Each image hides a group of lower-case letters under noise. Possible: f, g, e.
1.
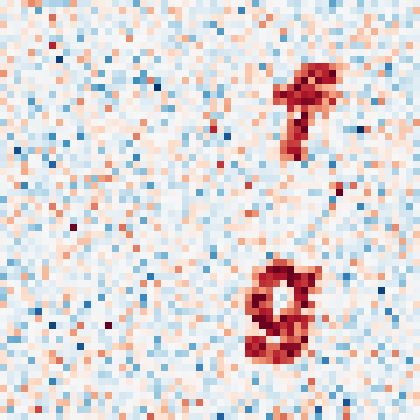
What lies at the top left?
nothing
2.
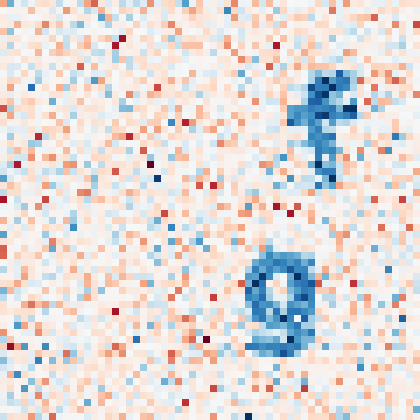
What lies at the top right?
f
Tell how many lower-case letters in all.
2
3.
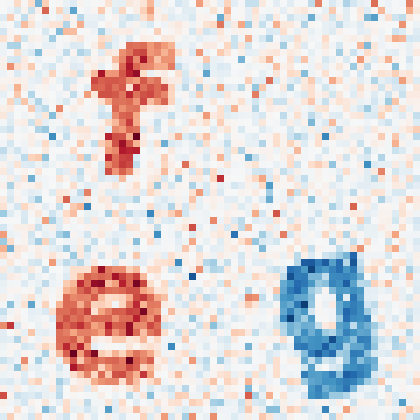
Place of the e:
bottom left
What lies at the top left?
f
